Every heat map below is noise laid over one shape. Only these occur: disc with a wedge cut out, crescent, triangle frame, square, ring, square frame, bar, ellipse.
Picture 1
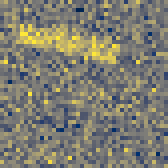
bar
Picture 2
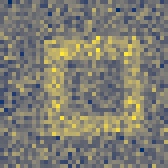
square frame
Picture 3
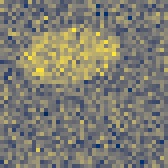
ellipse
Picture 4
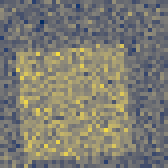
square
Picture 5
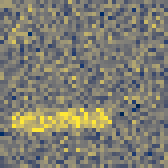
bar
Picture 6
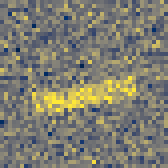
bar
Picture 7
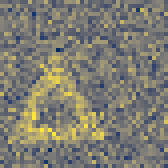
triangle frame
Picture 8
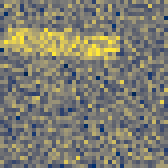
bar
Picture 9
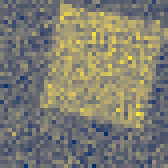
square
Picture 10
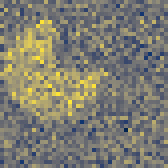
disc with a wedge cut out
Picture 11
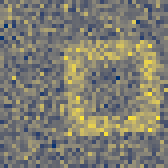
square frame
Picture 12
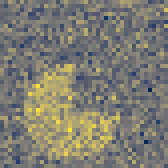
disc with a wedge cut out
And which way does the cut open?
up and right
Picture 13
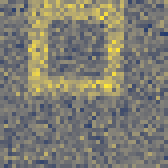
square frame
